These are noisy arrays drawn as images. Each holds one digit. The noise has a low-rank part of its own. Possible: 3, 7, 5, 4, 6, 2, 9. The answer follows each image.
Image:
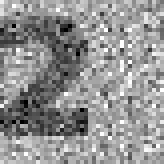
2
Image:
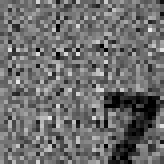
7
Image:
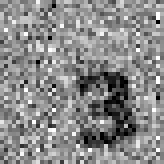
3
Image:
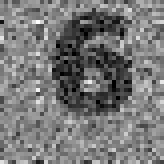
6
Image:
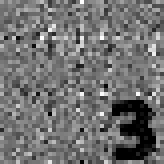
3
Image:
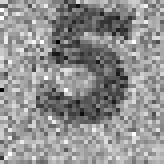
5
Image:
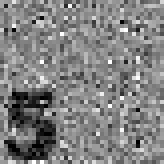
5
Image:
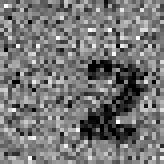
2
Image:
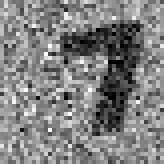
7
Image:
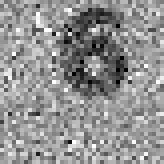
6
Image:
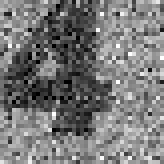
4
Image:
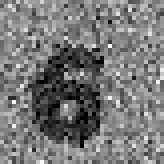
6
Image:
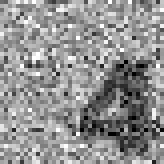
4
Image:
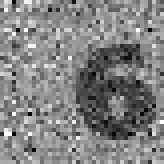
6
